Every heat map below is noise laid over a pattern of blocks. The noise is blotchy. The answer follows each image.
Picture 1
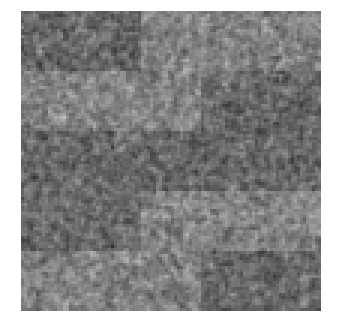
the same after a half turn
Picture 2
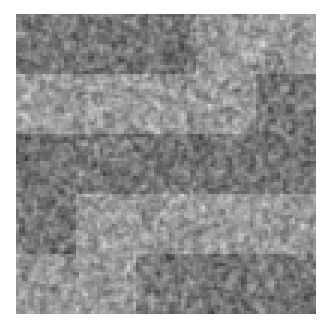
the same after a half turn
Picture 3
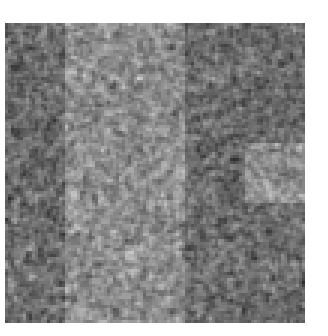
top and bottom mirror each other
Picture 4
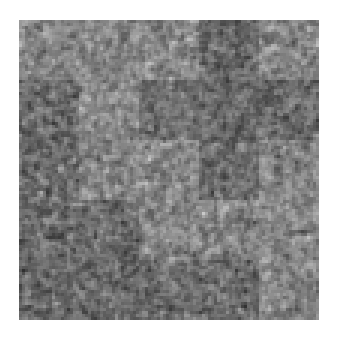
mirrored about the diagonal from the bottom left
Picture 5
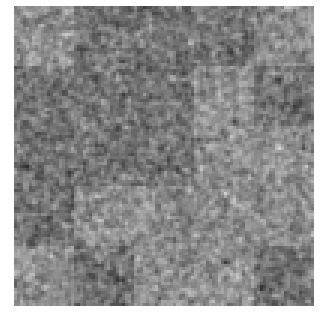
mirrored about the diagonal from the top left
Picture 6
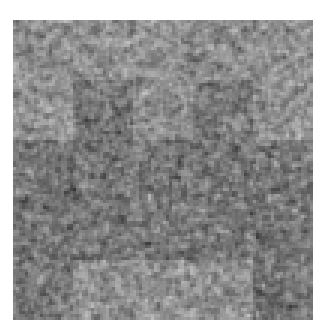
left and right mirror each other
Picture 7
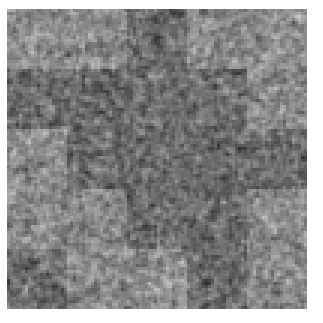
mirrored about the diagonal from the bottom left
